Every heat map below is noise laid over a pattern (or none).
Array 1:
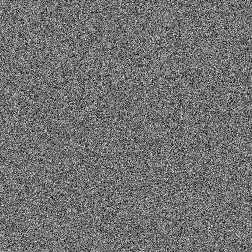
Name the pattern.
only noise
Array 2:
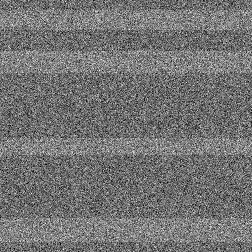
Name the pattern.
bands of rows
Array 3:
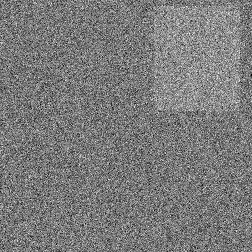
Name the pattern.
one block
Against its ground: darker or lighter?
lighter
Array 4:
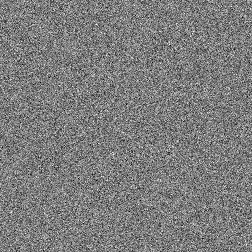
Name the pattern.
only noise
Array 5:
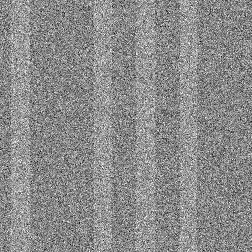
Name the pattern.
bands of columns
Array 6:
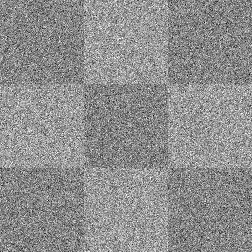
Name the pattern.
a checkerboard
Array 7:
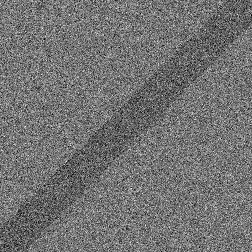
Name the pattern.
a diagonal band
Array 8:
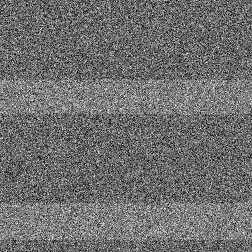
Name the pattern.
bands of rows
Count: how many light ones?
2
